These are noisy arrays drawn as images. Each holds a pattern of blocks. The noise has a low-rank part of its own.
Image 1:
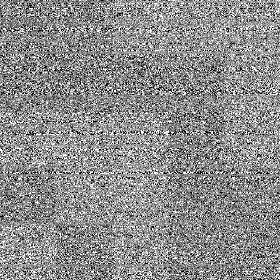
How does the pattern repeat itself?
mirrored about the diagonal from the bottom left
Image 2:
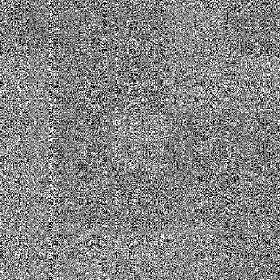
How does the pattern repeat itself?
mirrored about the diagonal from the bottom left
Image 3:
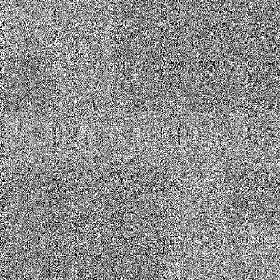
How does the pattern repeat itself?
the same after a half turn
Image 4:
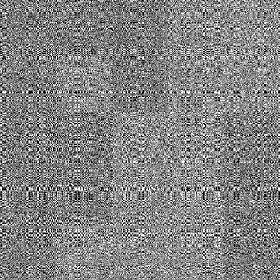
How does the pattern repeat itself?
no symmetry
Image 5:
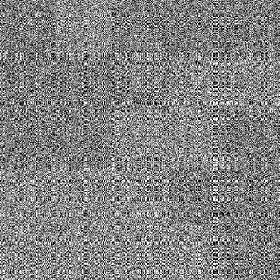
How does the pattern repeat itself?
no symmetry
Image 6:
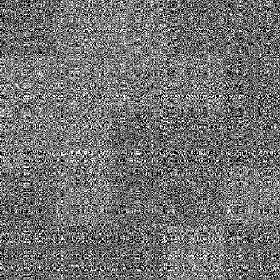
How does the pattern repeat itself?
mirrored about the diagonal from the top left
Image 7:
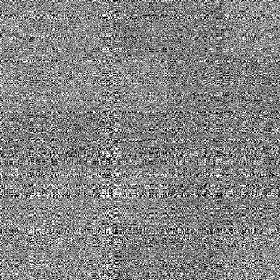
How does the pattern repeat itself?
top and bottom mirror each other
